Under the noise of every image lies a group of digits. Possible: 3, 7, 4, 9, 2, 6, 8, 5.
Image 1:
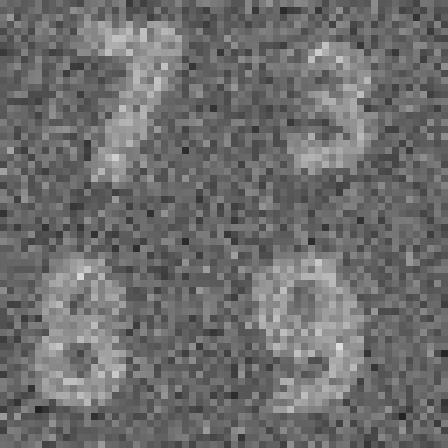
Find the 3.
top right
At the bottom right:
9
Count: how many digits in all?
4
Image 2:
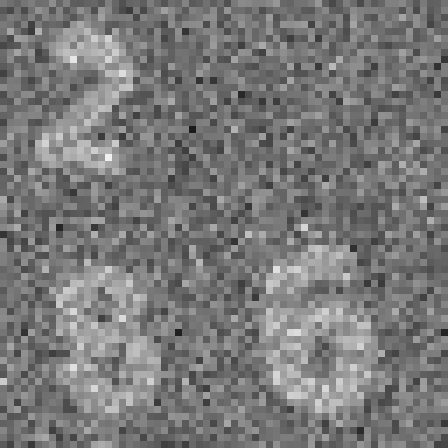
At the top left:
2
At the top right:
nothing
